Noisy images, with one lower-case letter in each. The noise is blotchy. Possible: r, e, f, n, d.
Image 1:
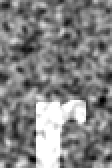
r
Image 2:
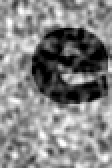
e
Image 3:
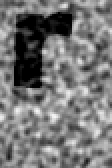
r
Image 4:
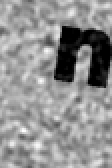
n
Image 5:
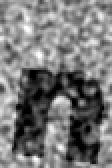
n
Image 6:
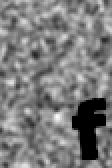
f
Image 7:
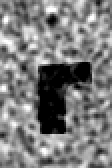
r
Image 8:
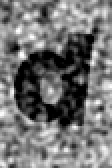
d
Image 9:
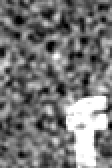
f
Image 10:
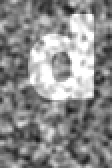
d
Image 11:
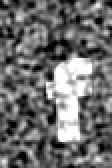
f
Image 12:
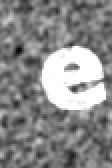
e
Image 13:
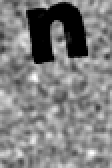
n
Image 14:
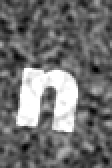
n
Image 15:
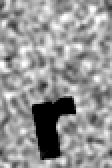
r
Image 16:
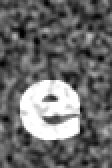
e
